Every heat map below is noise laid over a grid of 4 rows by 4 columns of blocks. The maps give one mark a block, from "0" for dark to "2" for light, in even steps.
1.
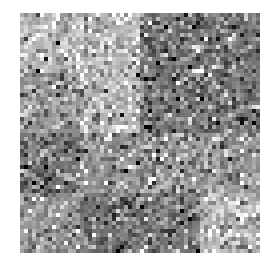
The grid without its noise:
2 2 0 0
1 2 0 0
0 1 1 1
1 0 0 2
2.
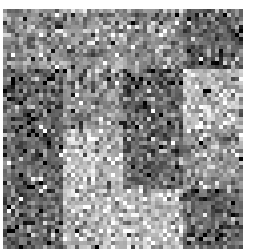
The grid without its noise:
1 1 1 0
0 1 0 2
0 2 0 1
0 2 2 0
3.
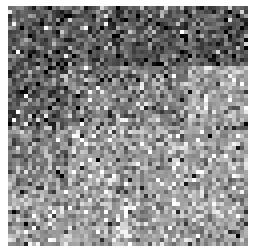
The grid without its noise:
0 0 0 0
0 1 1 2
1 2 2 2
2 2 2 2
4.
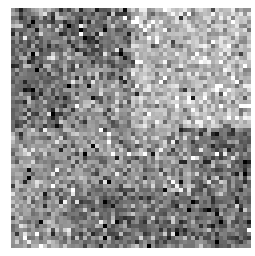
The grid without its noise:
0 0 2 2
0 1 2 2
1 1 1 0
1 0 0 0
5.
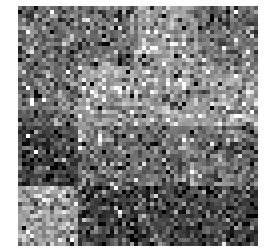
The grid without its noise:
1 1 2 1
1 2 2 2
0 1 1 1
2 0 0 0
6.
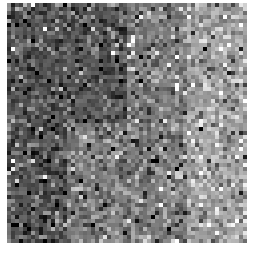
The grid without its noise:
0 0 1 2
0 0 1 2
0 1 1 2
0 1 1 2
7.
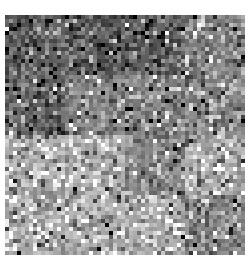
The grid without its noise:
0 0 0 1
0 1 1 1
2 2 1 2
2 2 2 1
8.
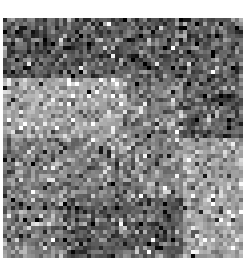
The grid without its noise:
0 0 0 0
2 2 1 0
1 1 1 2
1 0 0 2
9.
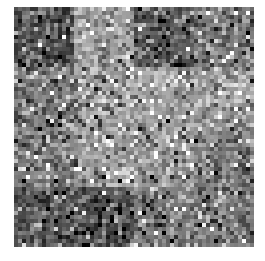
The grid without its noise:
0 2 0 1
1 2 2 2
1 2 2 1
0 0 1 1
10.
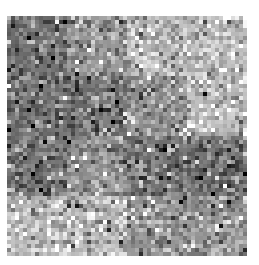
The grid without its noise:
0 1 2 2
0 0 1 2
0 1 0 0
2 2 1 1
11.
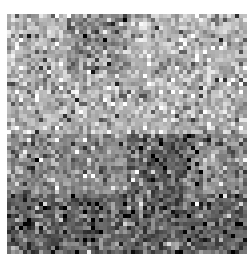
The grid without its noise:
2 1 2 2
2 2 2 2
1 1 0 1
0 0 0 0
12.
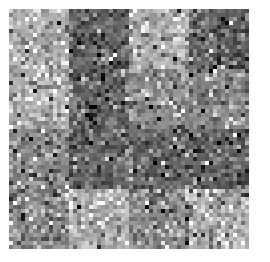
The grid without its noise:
2 0 2 0
2 0 1 1
1 0 0 0
1 2 1 2
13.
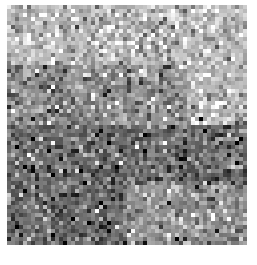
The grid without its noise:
2 2 2 2
1 1 1 2
0 0 0 0
0 0 1 1
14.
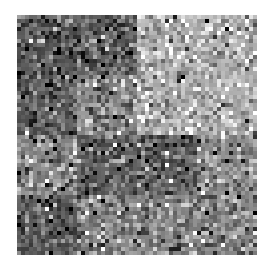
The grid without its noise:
0 0 2 2
0 1 2 2
1 0 0 1
0 1 1 1
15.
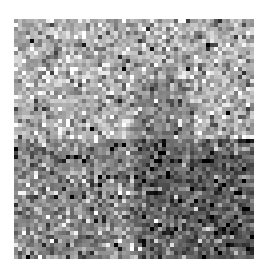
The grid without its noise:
2 2 2 2
2 2 1 2
1 1 0 0
1 1 0 0
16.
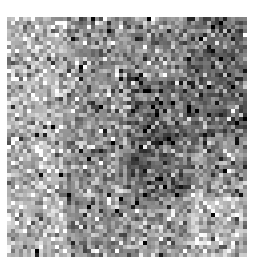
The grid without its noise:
2 1 1 0
2 1 0 0
2 1 0 1
2 1 1 2
